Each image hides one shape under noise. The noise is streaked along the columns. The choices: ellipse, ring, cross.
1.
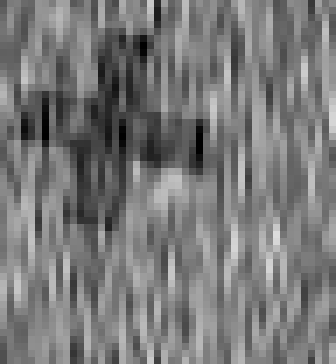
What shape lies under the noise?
cross
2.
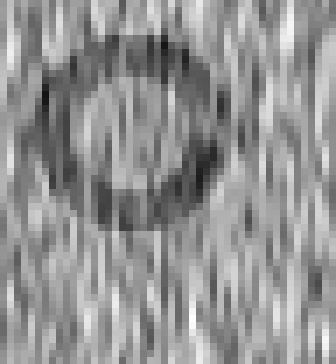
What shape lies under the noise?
ring
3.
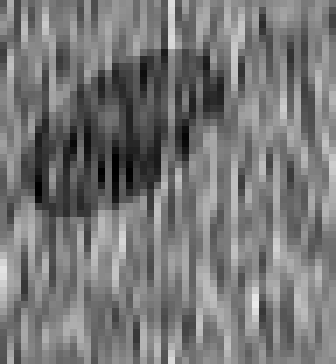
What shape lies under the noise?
ellipse
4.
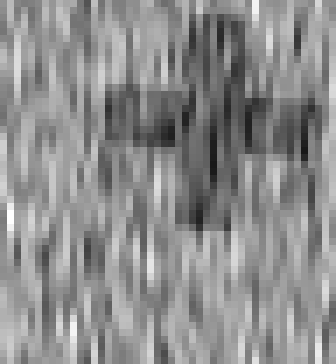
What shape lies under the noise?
cross
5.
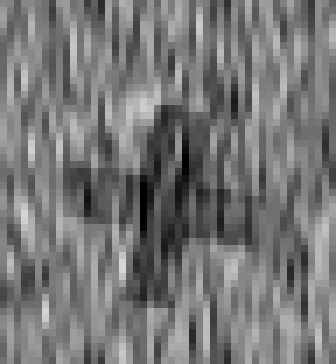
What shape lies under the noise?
cross
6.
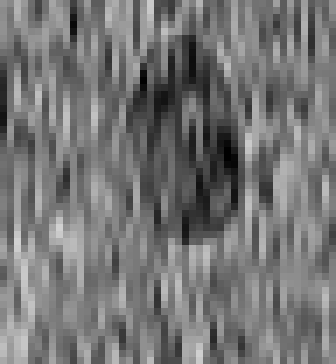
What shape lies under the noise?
ellipse
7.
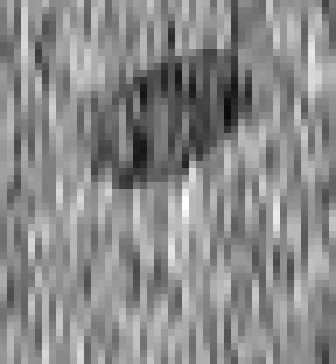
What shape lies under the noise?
ellipse
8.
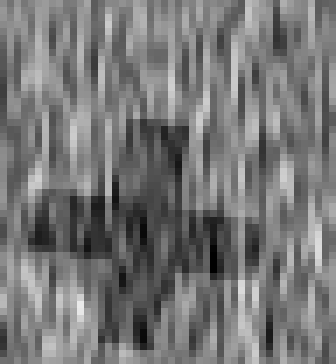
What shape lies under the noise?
cross
